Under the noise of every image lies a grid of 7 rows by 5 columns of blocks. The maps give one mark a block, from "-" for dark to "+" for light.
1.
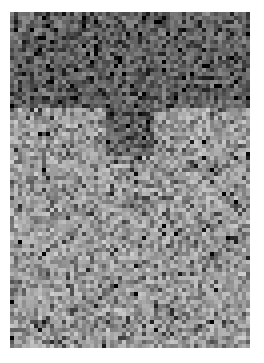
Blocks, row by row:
- - - - -
- - - - -
+ + - + +
+ + + + +
+ + + + +
+ + + + +
+ + + + +
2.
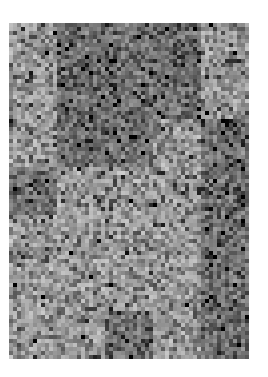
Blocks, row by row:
+ - - - +
+ - - - +
+ - - + -
- + + + -
+ + + + -
+ + + + -
+ + - + -
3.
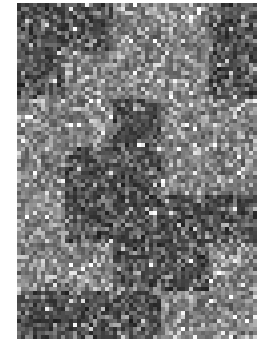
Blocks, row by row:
- - + + -
- + + + -
+ + - + +
+ - - + +
+ - - - -
+ + - - +
- - - + +
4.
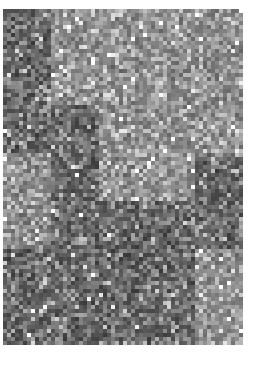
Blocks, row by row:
- + + + +
- + + + +
- - + + +
+ - + + -
+ - - - -
- - - - +
- - - - +
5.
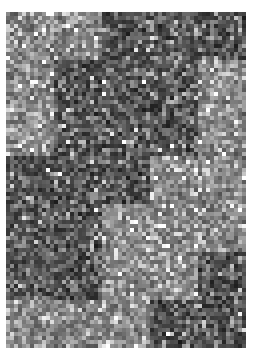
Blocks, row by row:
+ + - - -
+ - - - +
+ - - - +
- - - + +
- - + + +
- - + + -
+ + + - -
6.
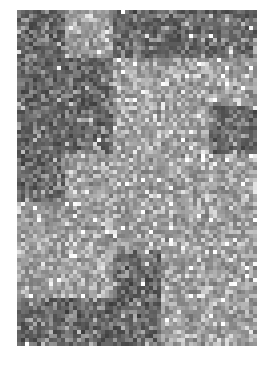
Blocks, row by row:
- + - - -
- - + + +
- - + + -
- + + + +
+ + + + +
+ + - + +
- - - + +
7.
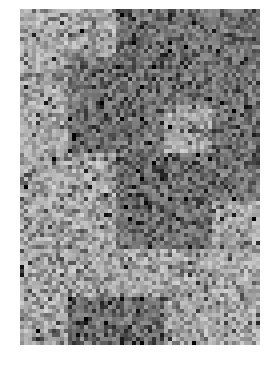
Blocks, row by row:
+ + - - -
+ - - - -
+ - - + -
+ + - - -
+ + - - +
+ + + + +
+ - - + +
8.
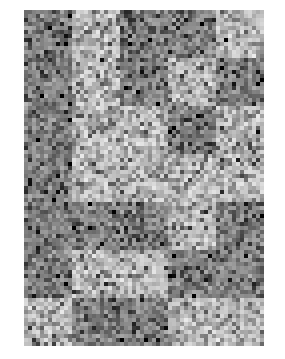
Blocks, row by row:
- + - - +
- + - + -
- + + - +
- + + + +
- - - + -
- + + - -
+ - - + +
